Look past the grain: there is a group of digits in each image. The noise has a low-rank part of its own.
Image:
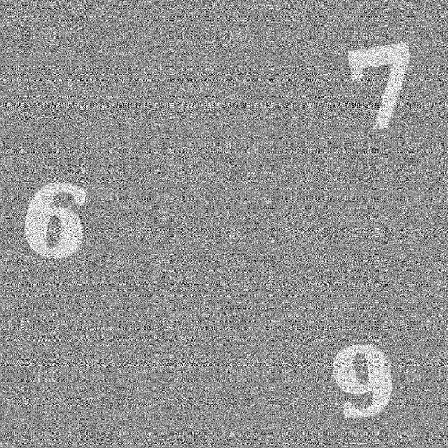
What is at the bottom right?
9
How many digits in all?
3
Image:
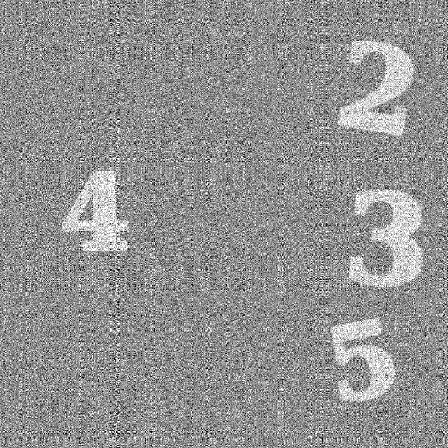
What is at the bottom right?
5
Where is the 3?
middle right
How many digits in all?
4
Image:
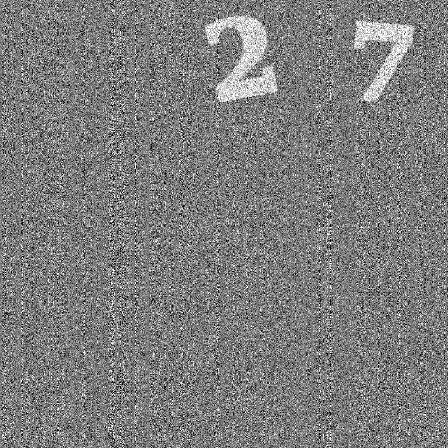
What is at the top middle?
2
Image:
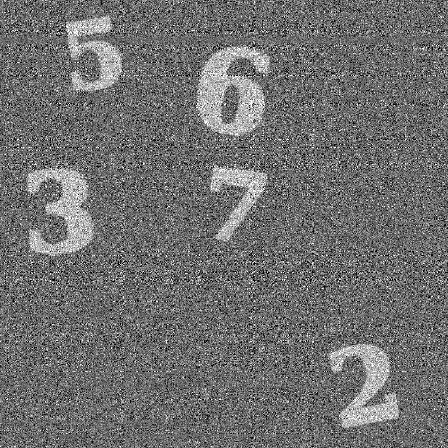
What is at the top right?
nothing
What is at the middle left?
3
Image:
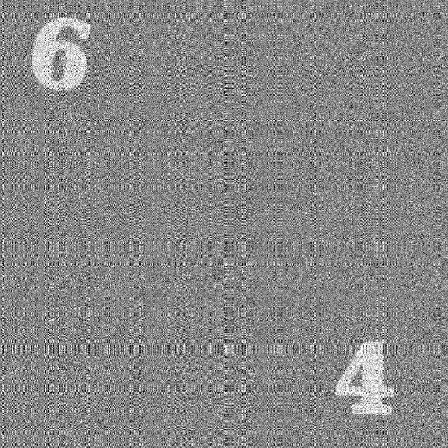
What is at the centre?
nothing
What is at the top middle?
nothing
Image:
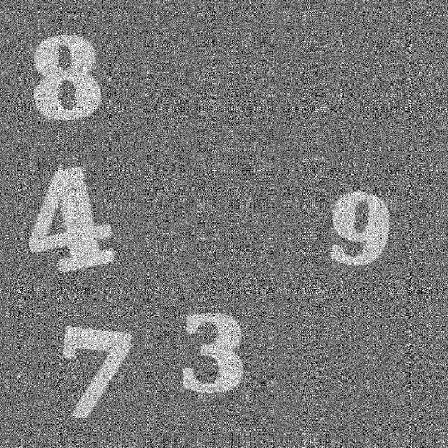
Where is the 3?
bottom middle
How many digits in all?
5
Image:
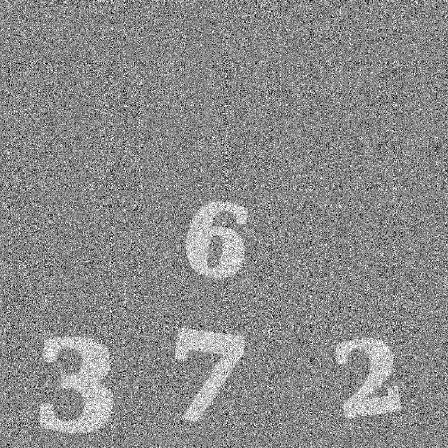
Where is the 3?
bottom left
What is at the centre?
6
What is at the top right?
nothing
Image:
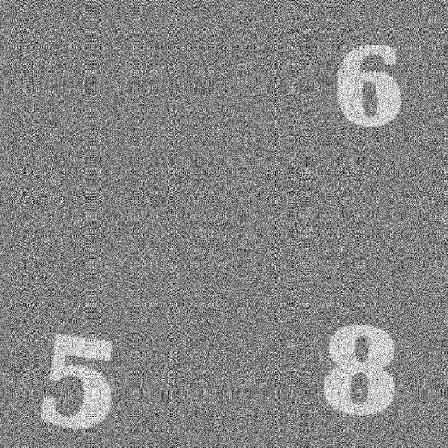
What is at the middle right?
nothing
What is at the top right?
6
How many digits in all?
3
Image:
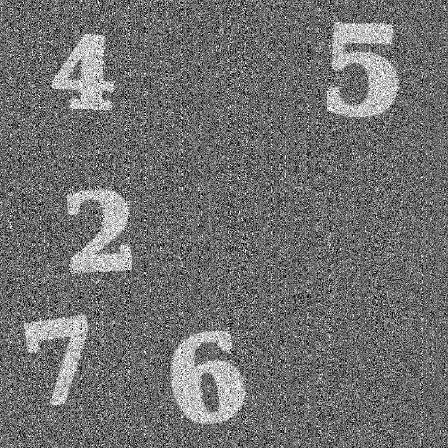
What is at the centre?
nothing
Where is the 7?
bottom left
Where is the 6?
bottom middle
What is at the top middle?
nothing
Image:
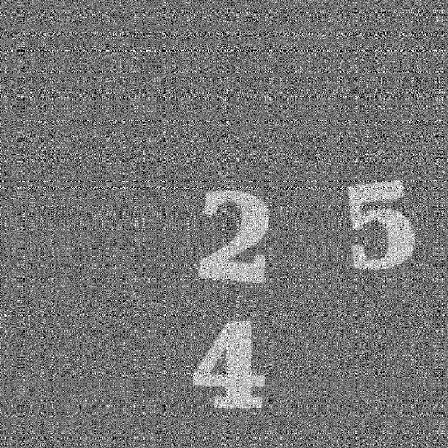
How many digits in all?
3
